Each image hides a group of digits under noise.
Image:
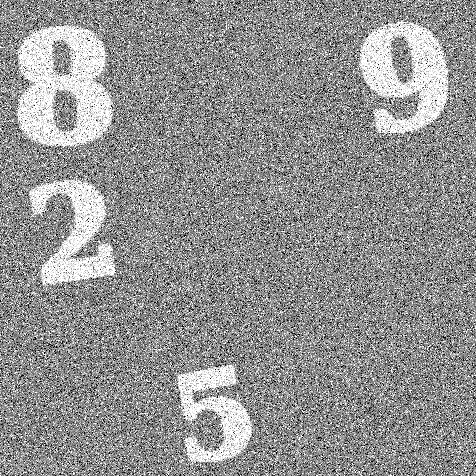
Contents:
top left: 8; top right: 9; middle left: 2; bottom middle: 5
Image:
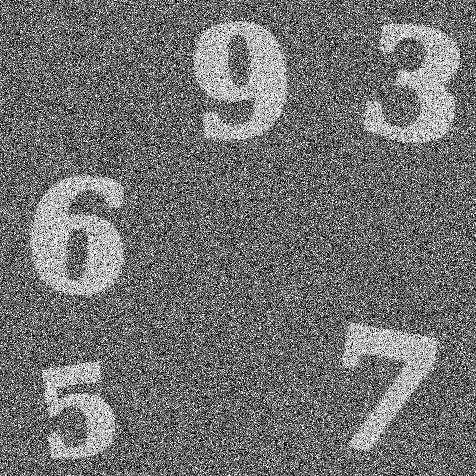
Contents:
top middle: 9; top right: 3; middle left: 6; bottom left: 5; bottom right: 7
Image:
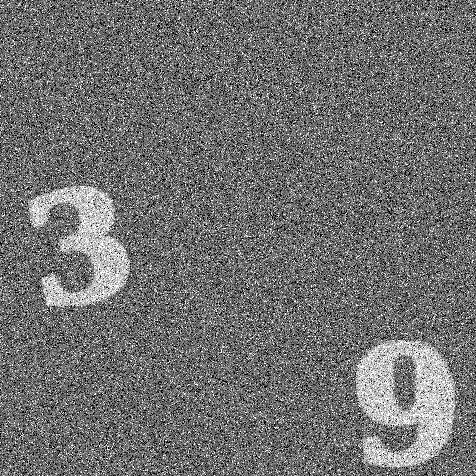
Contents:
middle left: 3; bottom right: 9
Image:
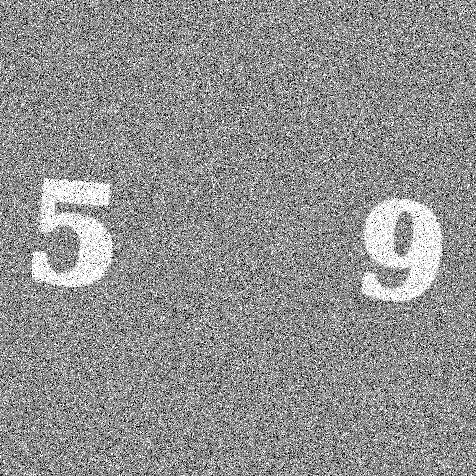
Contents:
middle left: 5; middle right: 9
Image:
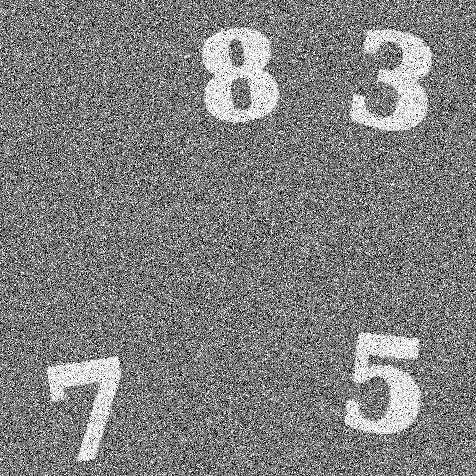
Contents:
top middle: 8; top right: 3; bottom left: 7; bottom right: 5
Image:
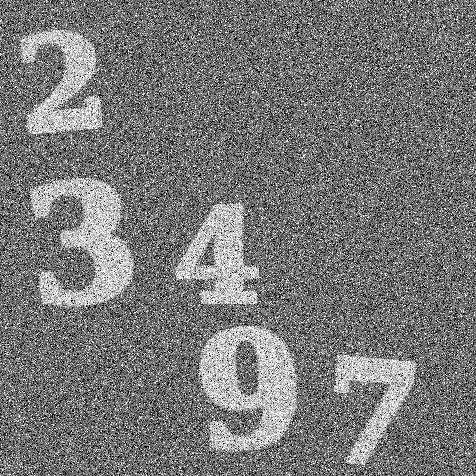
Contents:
top left: 2; middle left: 3; centre: 4; bottom middle: 9; bottom right: 7
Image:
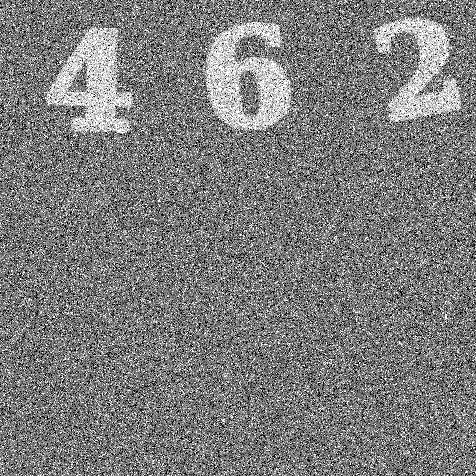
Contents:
top left: 4; top middle: 6; top right: 2
